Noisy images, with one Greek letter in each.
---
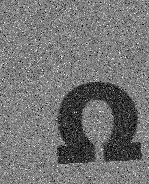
omega
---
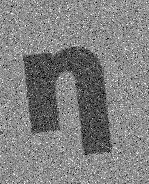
eta
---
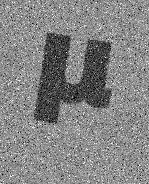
mu
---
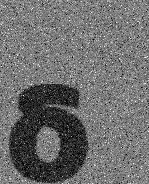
delta
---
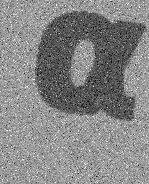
alpha
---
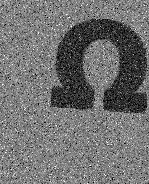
omega
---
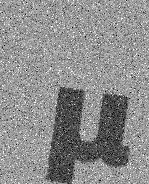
mu
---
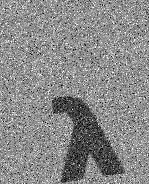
lambda
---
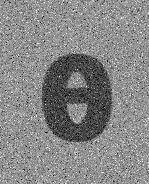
theta
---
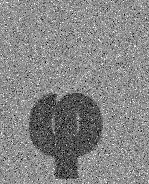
phi
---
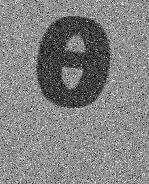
theta
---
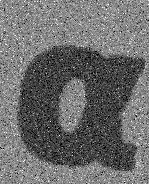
alpha
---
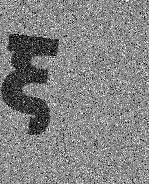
xi
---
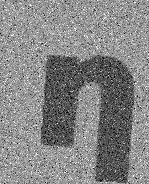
eta
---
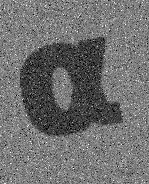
alpha
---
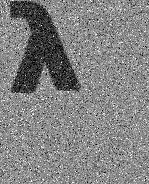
lambda
